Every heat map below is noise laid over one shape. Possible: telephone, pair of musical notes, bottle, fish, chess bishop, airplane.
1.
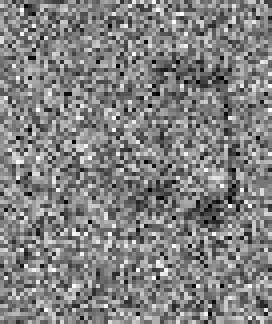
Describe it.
dark pair of musical notes
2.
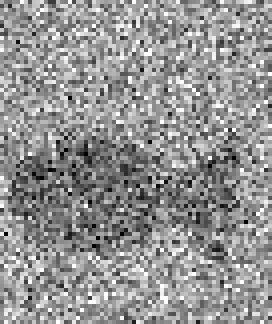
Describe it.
dark fish
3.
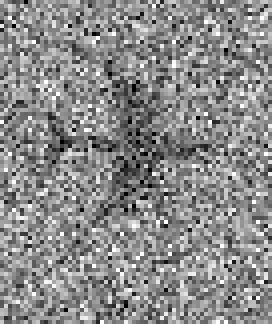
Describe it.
dark airplane
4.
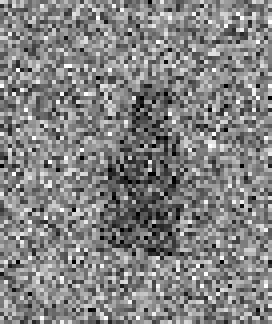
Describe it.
dark bottle
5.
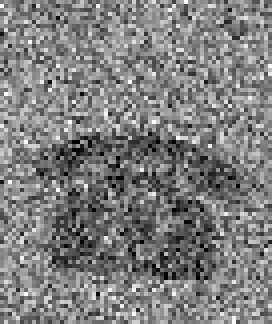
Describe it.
dark telephone
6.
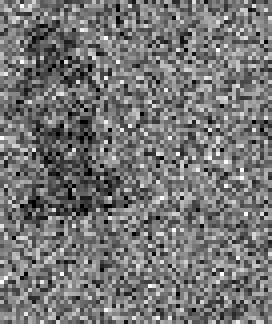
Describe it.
dark chess bishop
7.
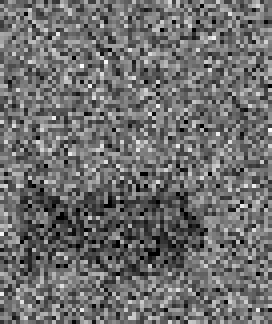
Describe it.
dark fish
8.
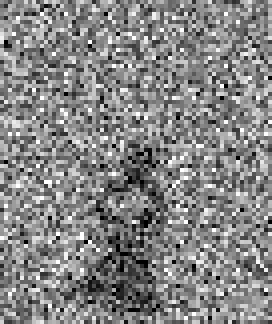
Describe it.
dark chess bishop
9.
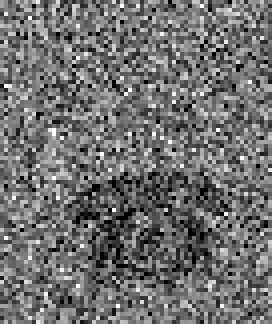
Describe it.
dark telephone
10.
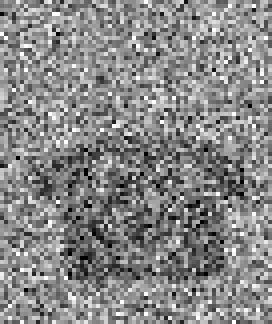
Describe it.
dark telephone
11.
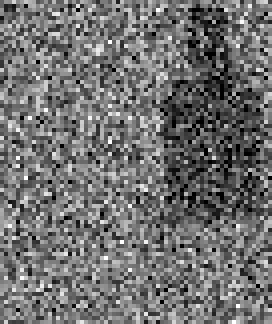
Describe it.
dark bottle
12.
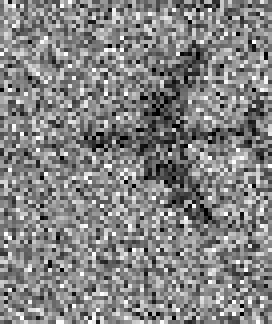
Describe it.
dark airplane
